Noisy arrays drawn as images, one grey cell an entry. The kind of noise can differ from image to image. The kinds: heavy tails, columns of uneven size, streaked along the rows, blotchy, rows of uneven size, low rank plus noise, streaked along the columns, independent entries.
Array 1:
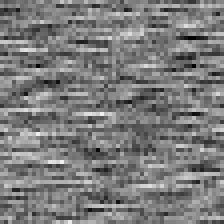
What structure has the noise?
streaked along the rows
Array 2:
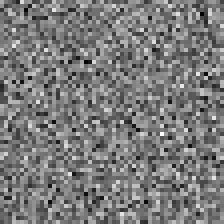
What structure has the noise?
independent entries
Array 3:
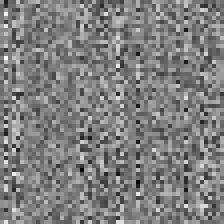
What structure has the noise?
columns of uneven size
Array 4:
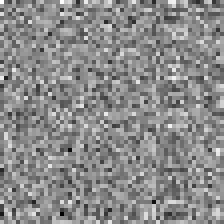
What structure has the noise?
low rank plus noise
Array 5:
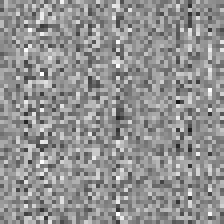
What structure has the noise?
columns of uneven size
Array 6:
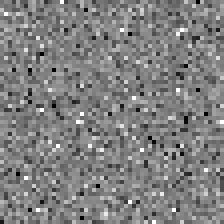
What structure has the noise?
heavy tails
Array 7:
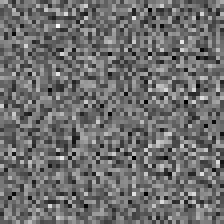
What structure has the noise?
low rank plus noise
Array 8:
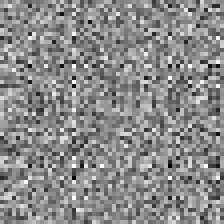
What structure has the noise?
low rank plus noise
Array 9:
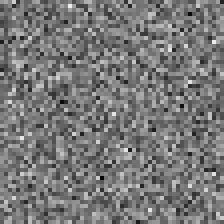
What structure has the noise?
independent entries
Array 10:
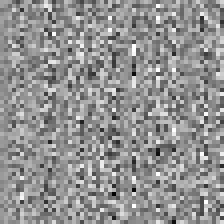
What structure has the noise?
columns of uneven size
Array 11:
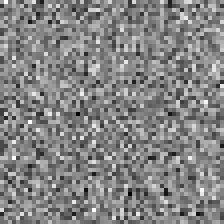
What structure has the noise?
low rank plus noise
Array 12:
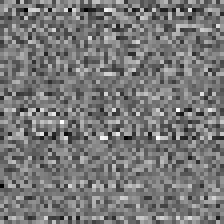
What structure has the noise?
rows of uneven size
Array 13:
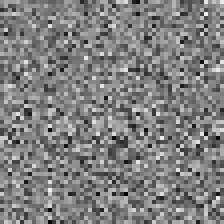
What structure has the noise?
low rank plus noise
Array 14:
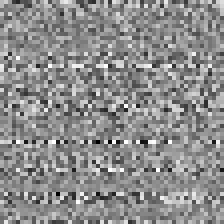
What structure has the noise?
rows of uneven size
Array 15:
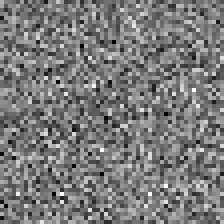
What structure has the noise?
independent entries
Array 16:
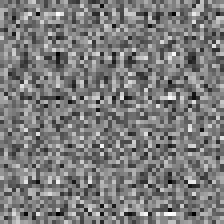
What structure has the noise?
low rank plus noise
